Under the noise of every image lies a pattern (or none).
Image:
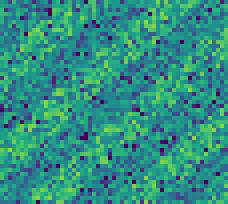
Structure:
diagonal stripes
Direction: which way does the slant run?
bottom left to top right
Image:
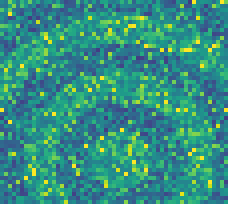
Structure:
rings round one point
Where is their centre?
bottom middle
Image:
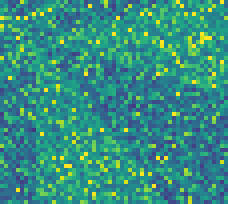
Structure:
spokes from one point
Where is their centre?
top left
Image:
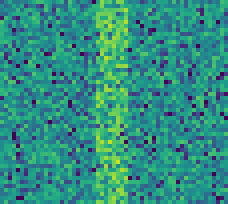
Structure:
one vertical stripe
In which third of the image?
middle
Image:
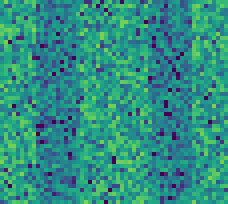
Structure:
vertical stripes
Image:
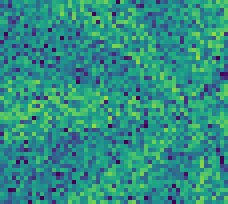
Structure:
spokes from one point
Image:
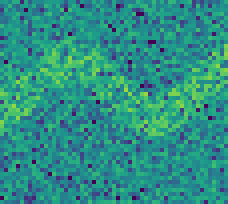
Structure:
a wavy band
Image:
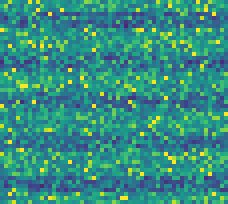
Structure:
horizontal stripes
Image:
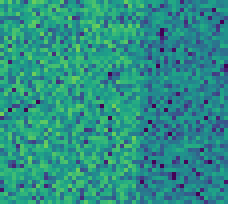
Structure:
a sharp edge
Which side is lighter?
left
